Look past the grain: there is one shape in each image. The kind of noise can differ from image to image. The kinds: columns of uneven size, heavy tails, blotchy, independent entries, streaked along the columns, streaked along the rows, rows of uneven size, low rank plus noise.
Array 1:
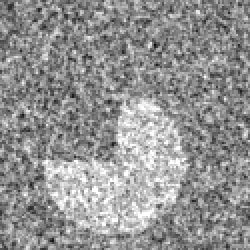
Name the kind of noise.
blotchy
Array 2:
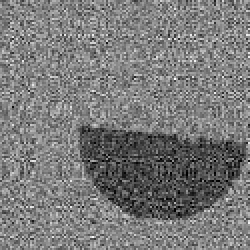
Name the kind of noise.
low rank plus noise
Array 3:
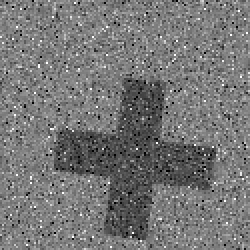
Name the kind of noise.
heavy tails
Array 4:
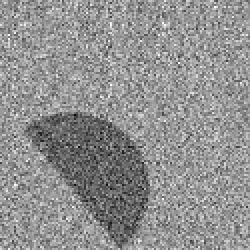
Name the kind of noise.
low rank plus noise
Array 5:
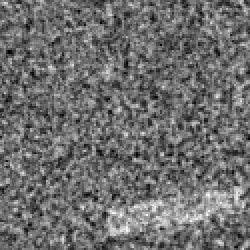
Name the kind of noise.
blotchy
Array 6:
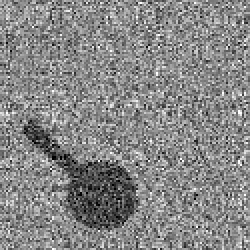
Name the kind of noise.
low rank plus noise
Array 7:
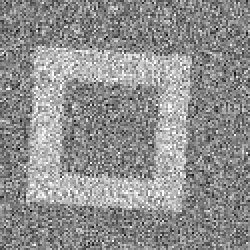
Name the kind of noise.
low rank plus noise
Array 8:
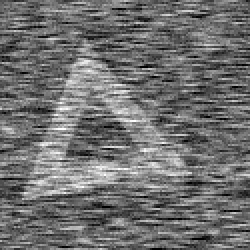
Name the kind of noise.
streaked along the rows
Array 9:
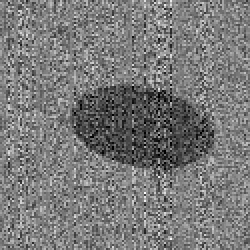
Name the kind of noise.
columns of uneven size
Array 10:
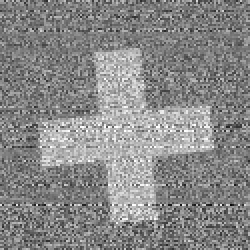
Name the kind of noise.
rows of uneven size
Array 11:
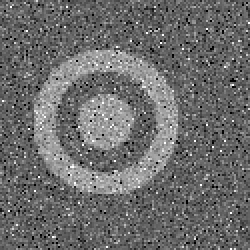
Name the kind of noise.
heavy tails
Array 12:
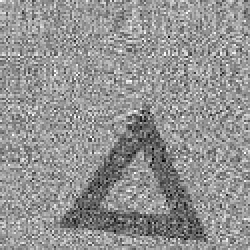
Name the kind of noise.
low rank plus noise
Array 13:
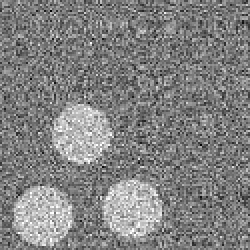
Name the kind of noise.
low rank plus noise
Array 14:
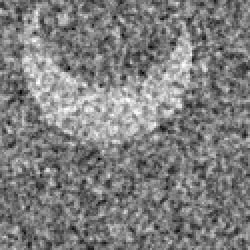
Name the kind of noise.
blotchy
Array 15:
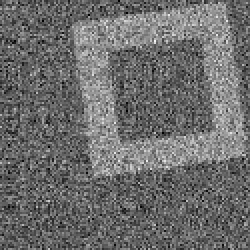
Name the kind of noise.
low rank plus noise
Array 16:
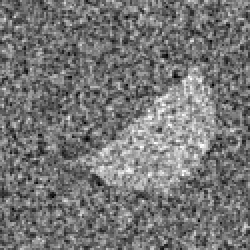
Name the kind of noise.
blotchy
